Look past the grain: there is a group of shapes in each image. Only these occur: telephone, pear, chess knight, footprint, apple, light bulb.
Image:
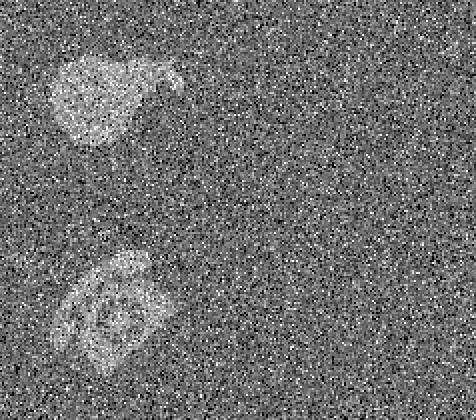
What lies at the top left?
pear
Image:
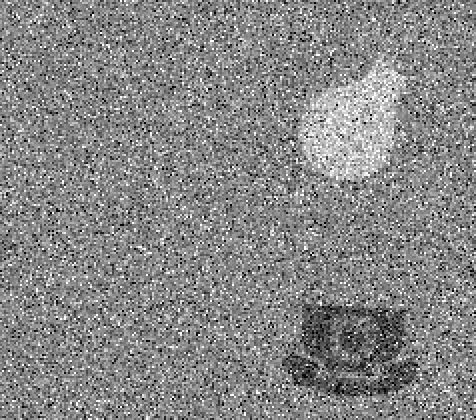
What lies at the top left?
nothing
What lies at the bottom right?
telephone
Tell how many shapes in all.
2
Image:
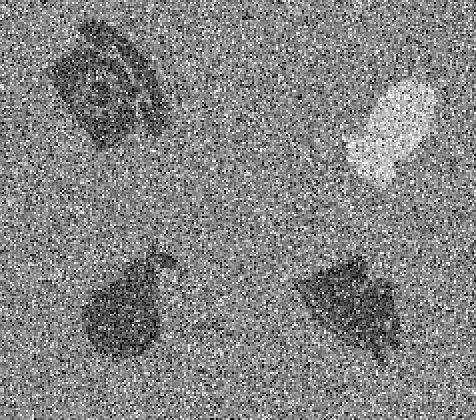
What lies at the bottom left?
pear
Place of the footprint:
top right
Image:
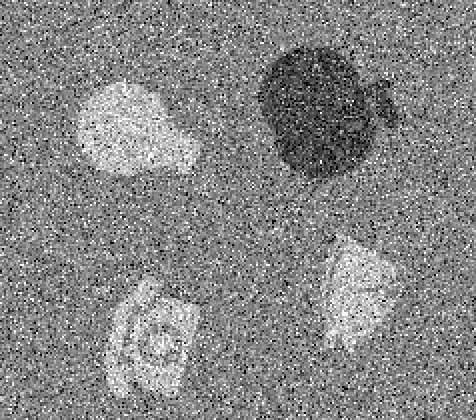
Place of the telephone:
bottom left
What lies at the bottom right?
chess knight
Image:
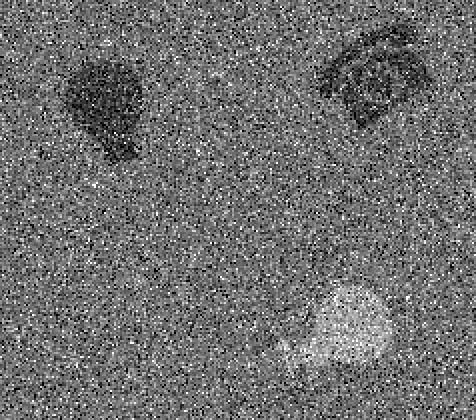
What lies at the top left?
light bulb
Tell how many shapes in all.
3
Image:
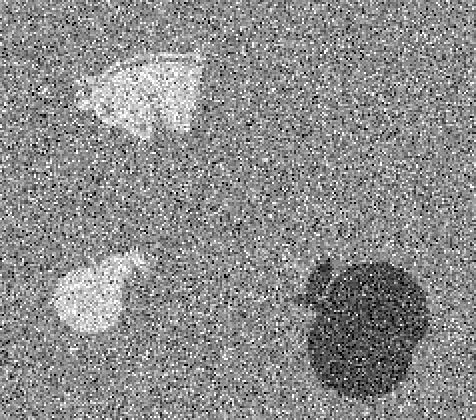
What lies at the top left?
chess knight
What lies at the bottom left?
pear
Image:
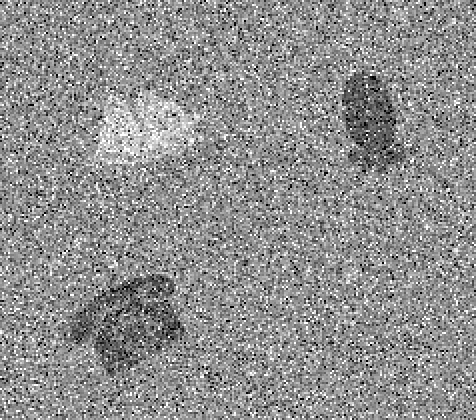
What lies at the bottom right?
nothing
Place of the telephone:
bottom left
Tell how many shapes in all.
3
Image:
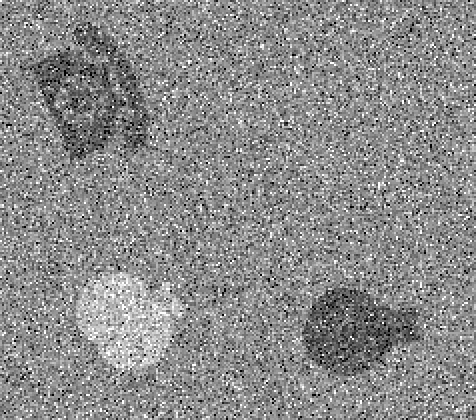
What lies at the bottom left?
apple
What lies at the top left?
telephone
